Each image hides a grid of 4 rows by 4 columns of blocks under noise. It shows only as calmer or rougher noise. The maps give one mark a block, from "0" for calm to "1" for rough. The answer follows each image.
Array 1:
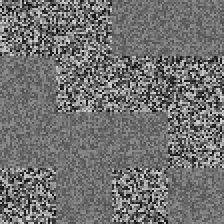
1100
0111
0001
1010
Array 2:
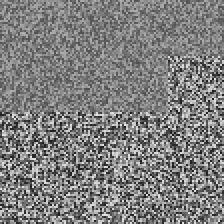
0000
0001
1111
1111
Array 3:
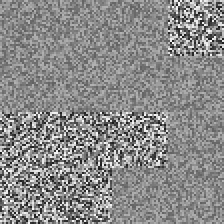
0001
0000
1110
1100
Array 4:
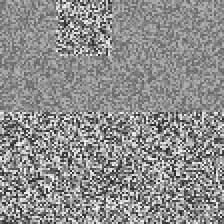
0100
0000
1111
1111
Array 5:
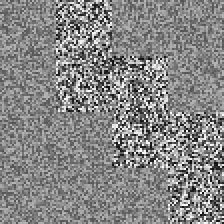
0100
0110
0011
0001
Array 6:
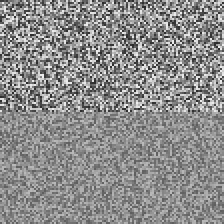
1111
1111
0000
0000
